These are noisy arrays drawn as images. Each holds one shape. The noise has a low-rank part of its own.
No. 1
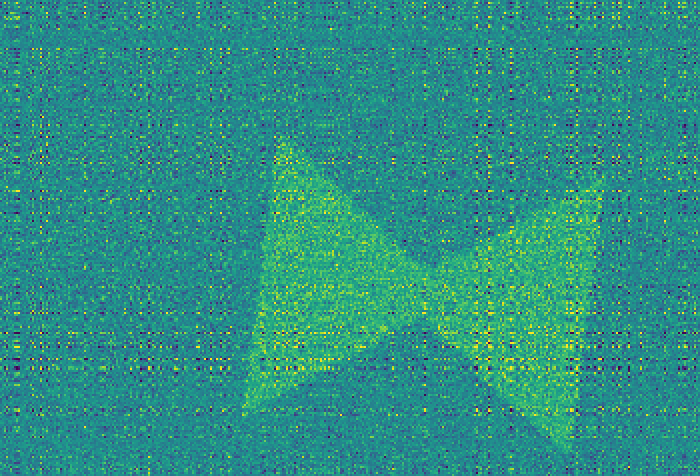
bow tie
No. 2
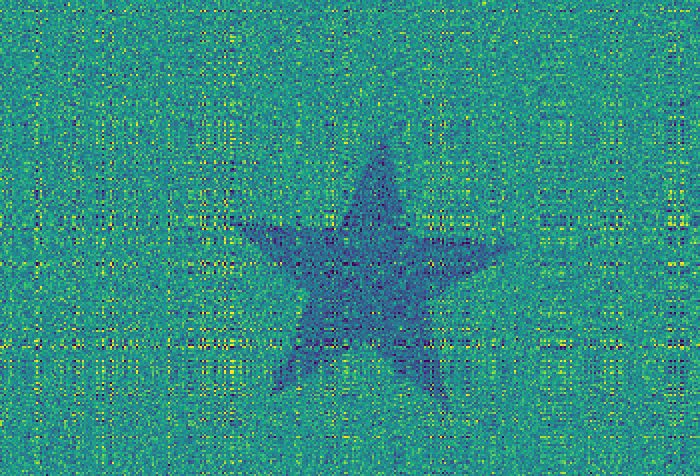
star
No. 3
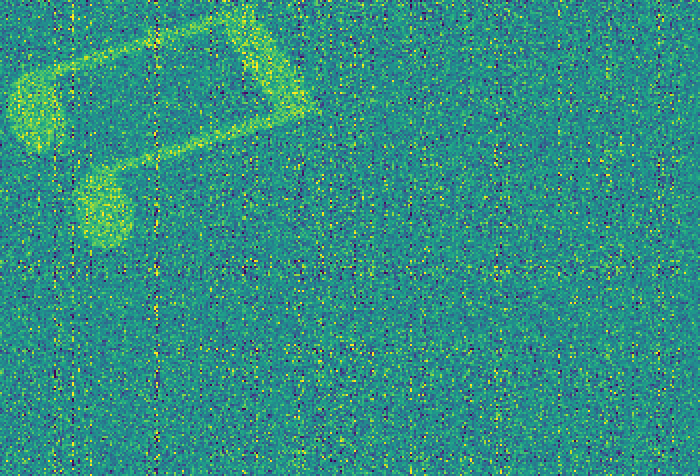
pair of musical notes
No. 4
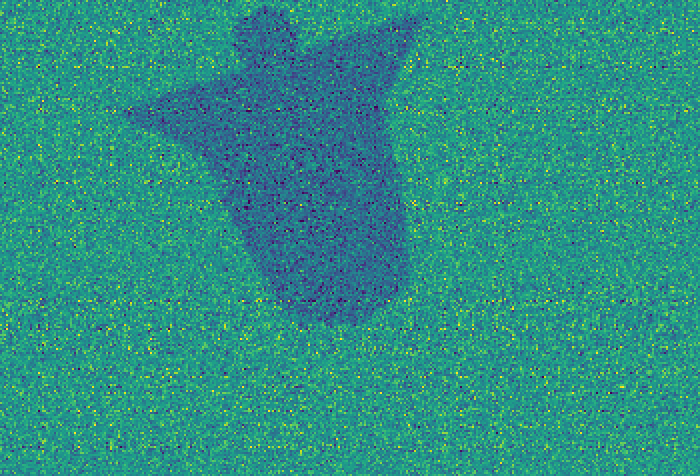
bell
